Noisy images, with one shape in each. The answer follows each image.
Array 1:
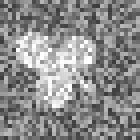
light club
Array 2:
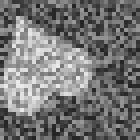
light heart
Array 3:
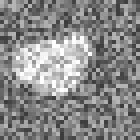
light cloud
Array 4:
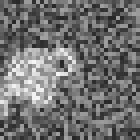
light teapot
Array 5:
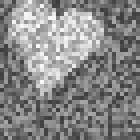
light heart
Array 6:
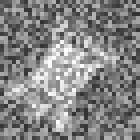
light chess rook
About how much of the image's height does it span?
nearly all
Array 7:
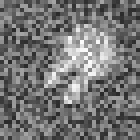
light rabbit's head
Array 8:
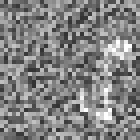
light musical note
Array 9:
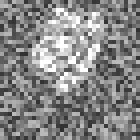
light telephone
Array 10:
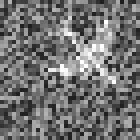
light airplane
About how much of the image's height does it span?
half
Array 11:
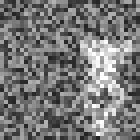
light chess bishop
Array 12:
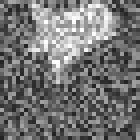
light bell
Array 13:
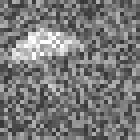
light umbrella
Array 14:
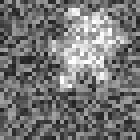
light turtle
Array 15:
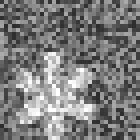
light asterisk
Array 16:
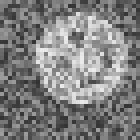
light smiling face
